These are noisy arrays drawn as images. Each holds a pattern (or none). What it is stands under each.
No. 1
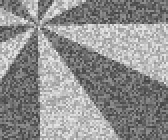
spokes from one point
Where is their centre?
top left
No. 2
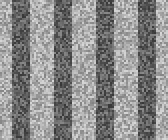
vertical stripes
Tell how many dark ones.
4
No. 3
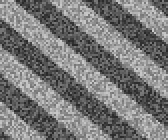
diagonal stripes
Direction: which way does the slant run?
top left to bottom right
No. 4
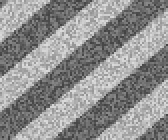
diagonal stripes
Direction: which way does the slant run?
bottom left to top right
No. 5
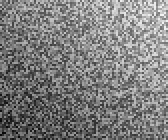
a smooth slope
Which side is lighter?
top right
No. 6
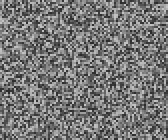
only noise
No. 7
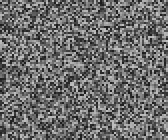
only noise
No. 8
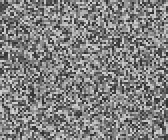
only noise
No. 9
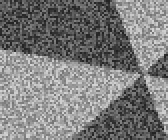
spokes from one point
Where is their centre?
middle right
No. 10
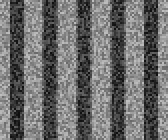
vertical stripes
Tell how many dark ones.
5
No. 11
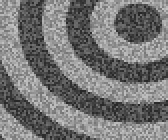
rings round one point
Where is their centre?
top right
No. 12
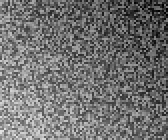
a smooth slope
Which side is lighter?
bottom left
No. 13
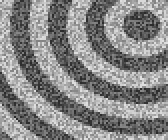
rings round one point
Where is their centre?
top right
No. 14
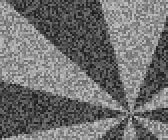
spokes from one point
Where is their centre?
bottom right
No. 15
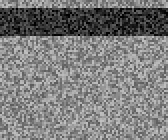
one horizontal stripe
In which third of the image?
top
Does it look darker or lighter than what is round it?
darker
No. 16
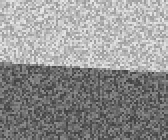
a sharp edge
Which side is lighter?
top
